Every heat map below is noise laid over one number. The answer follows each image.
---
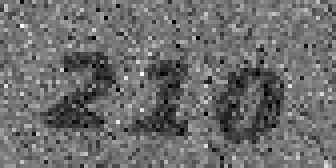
210
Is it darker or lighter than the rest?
darker
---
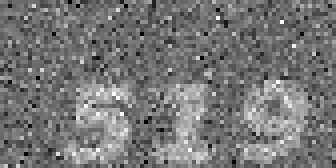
519
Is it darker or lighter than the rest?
lighter
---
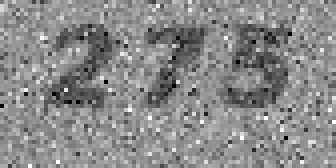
275
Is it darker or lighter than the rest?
darker
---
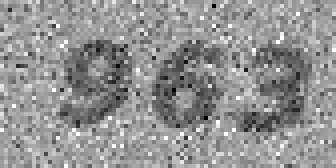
963
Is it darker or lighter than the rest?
darker
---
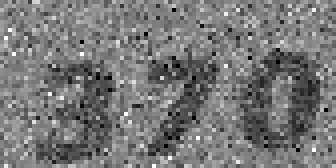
370
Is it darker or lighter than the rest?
darker
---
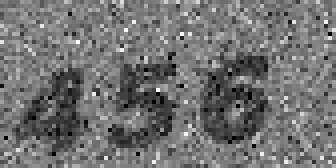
456
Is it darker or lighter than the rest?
darker
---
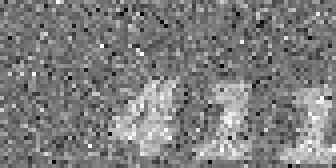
411
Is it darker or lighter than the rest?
lighter
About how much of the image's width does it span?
two thirds
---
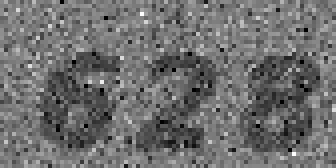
628
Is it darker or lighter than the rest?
darker
